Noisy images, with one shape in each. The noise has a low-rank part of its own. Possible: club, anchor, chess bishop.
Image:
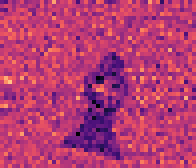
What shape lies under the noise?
chess bishop
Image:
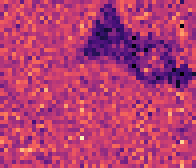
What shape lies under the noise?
chess bishop
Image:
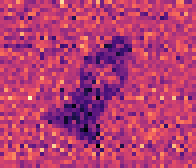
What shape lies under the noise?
chess bishop
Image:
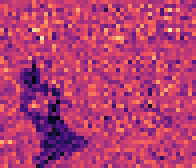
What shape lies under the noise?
chess bishop
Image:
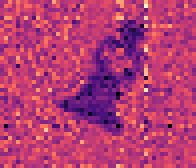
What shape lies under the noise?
chess bishop
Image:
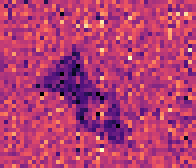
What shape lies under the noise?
chess bishop
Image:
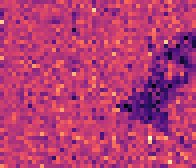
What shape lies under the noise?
chess bishop
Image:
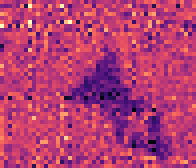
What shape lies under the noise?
chess bishop
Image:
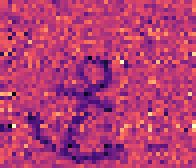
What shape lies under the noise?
anchor
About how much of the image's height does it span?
two thirds
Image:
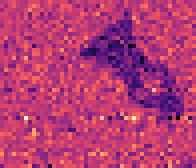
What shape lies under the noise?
chess bishop
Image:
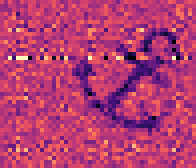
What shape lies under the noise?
anchor
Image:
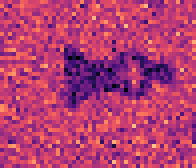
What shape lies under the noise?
chess bishop
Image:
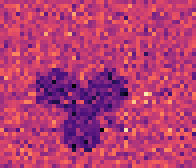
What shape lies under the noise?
club
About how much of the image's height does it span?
half
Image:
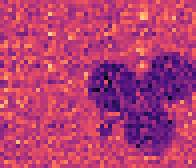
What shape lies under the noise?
club
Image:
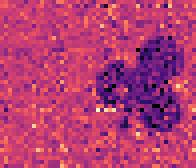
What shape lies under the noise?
club
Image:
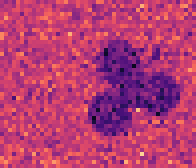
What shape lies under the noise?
club
